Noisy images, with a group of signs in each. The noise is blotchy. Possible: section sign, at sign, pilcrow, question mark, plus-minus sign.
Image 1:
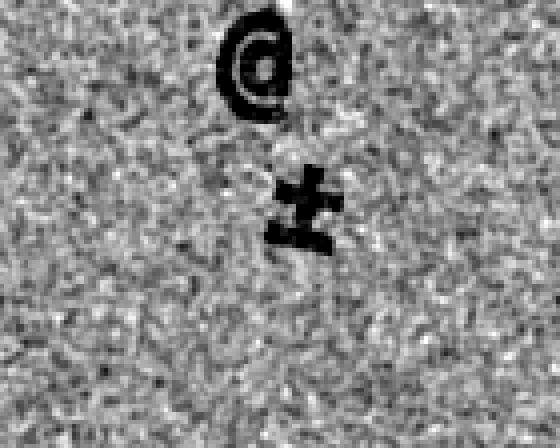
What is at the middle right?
nothing
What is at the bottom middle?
nothing
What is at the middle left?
nothing
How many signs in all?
2
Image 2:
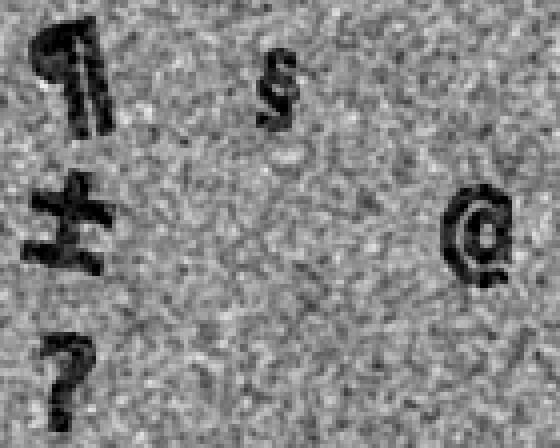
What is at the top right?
nothing
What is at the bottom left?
question mark
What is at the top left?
pilcrow
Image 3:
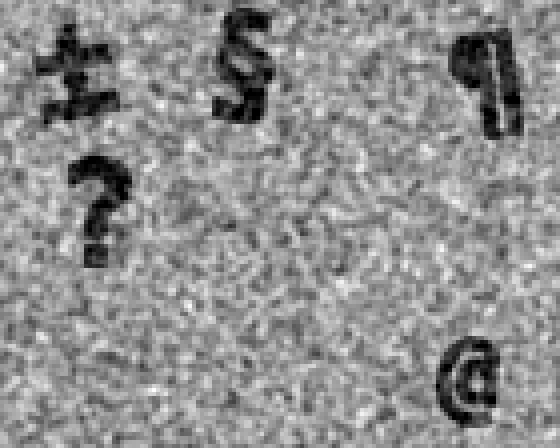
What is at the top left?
plus-minus sign
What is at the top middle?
section sign
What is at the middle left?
question mark
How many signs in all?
5
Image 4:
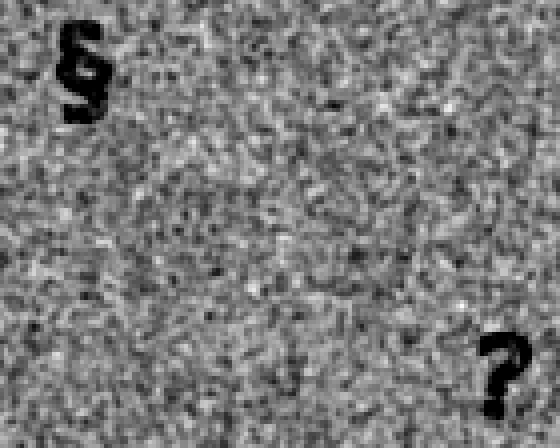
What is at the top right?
nothing
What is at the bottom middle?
nothing
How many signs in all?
2
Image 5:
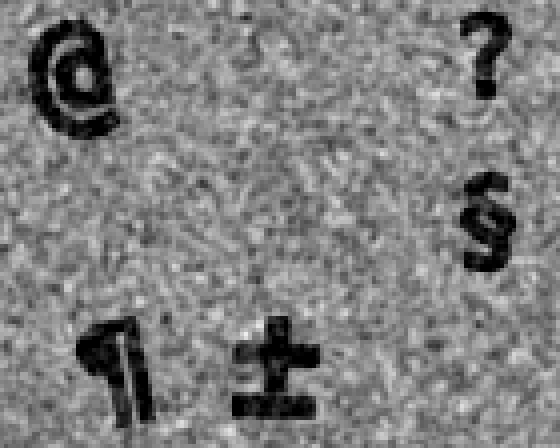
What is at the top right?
question mark
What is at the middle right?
section sign
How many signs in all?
5
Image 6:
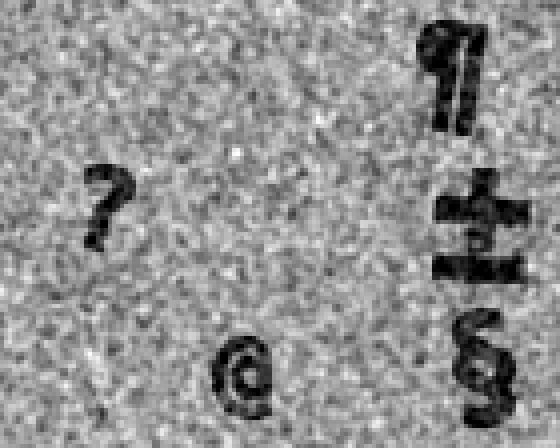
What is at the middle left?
question mark
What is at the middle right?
plus-minus sign
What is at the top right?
pilcrow
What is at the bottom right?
section sign
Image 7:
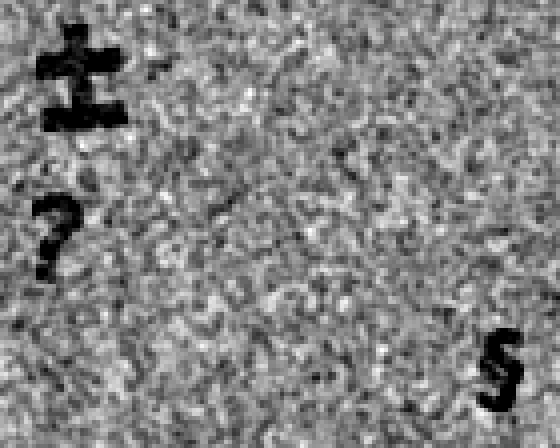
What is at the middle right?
nothing
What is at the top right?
nothing
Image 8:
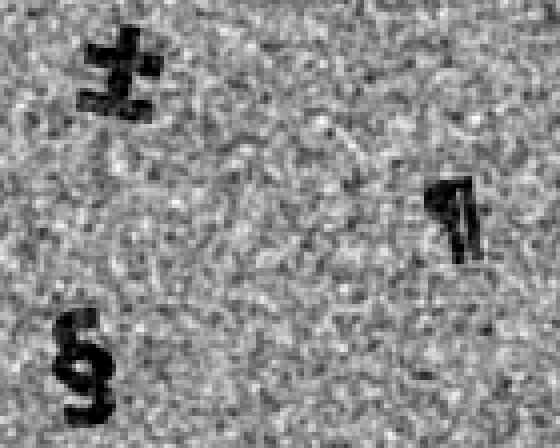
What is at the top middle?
nothing
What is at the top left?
plus-minus sign
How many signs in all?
3
